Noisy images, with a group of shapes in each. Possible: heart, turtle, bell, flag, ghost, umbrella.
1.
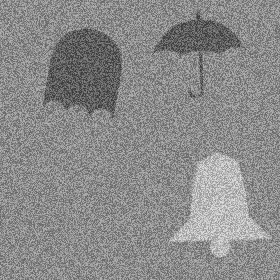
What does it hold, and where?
top left: dark ghost; top right: dark umbrella; bottom right: light bell
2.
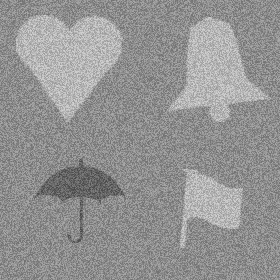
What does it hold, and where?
top left: light heart; top right: light bell; bottom left: dark umbrella; bottom right: light flag
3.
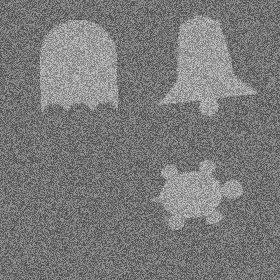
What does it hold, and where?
top left: light ghost; top right: light bell; bottom right: light turtle
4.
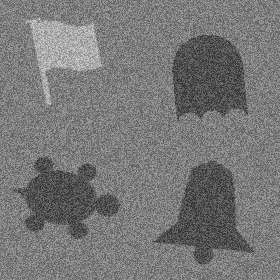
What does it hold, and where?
top left: light flag; top right: dark ghost; bottom left: dark turtle; bottom right: dark bell
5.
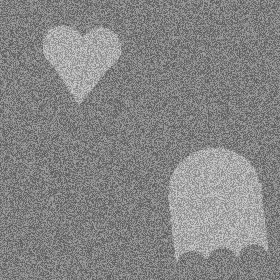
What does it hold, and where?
top left: light heart; bottom right: light ghost
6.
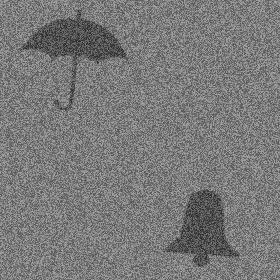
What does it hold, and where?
top left: dark umbrella; bottom right: dark bell
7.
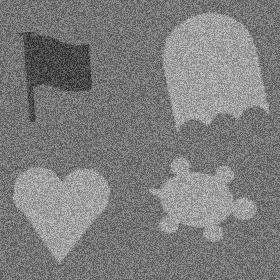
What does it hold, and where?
top left: dark flag; top right: light ghost; bottom left: light heart; bottom right: light turtle
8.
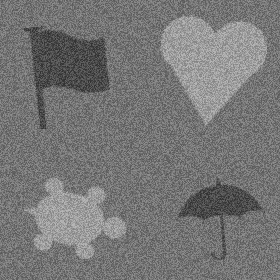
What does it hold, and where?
top left: dark flag; top right: light heart; bottom left: light turtle; bottom right: dark umbrella
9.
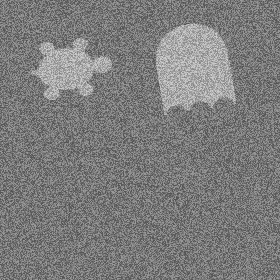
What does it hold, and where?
top left: light turtle; top right: light ghost
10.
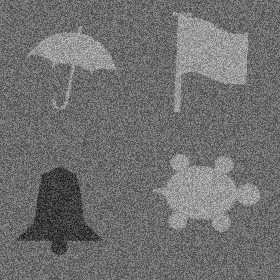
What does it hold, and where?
top left: light umbrella; top right: light flag; bottom left: dark bell; bottom right: light turtle
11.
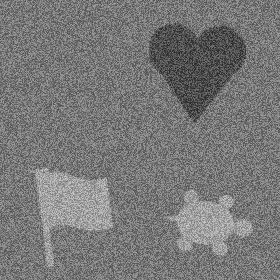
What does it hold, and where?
top right: dark heart; bottom left: light flag; bottom right: light turtle
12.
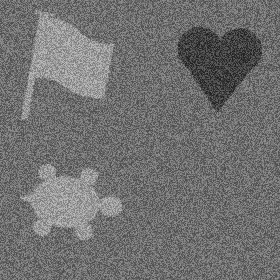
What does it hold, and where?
top left: light flag; top right: dark heart; bottom left: light turtle
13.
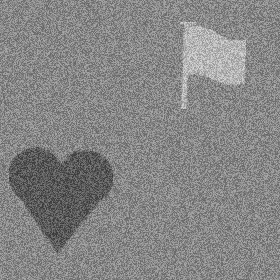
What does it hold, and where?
top right: light flag; bottom left: dark heart
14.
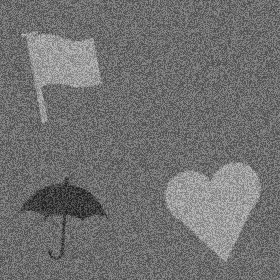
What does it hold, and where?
top left: light flag; bottom left: dark umbrella; bottom right: light heart
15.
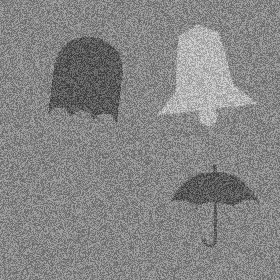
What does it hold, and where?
top left: dark ghost; top right: light bell; bottom right: dark umbrella
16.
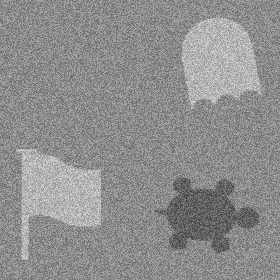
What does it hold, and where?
top right: light ghost; bottom left: light flag; bottom right: dark turtle
